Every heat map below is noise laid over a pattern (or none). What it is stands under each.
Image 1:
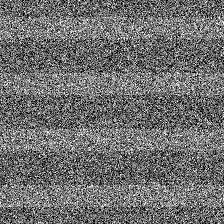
horizontal stripes
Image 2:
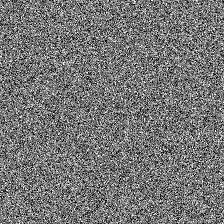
only noise
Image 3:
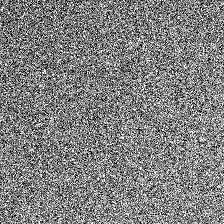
a smooth slope
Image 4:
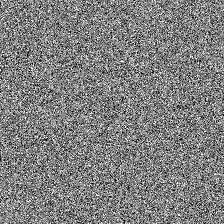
only noise
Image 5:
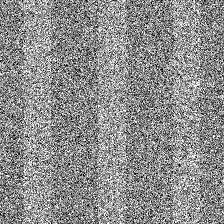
vertical stripes
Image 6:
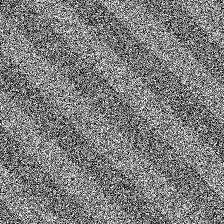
diagonal stripes
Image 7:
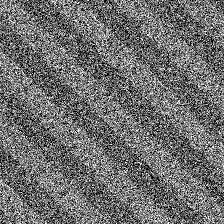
diagonal stripes
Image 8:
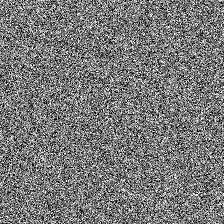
only noise
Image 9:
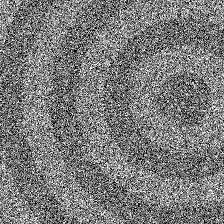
rings round one point
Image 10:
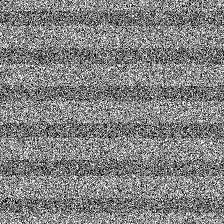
horizontal stripes
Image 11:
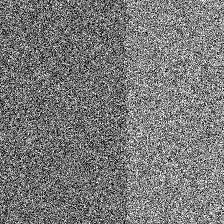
a sharp edge
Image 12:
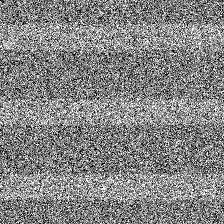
horizontal stripes
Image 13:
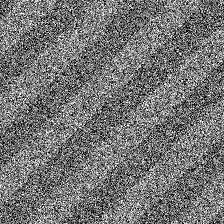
diagonal stripes
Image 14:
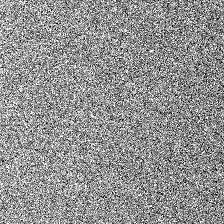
a smooth slope
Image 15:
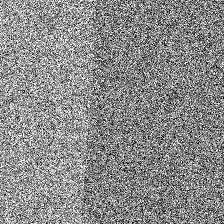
a sharp edge
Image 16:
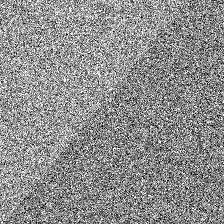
a sharp edge
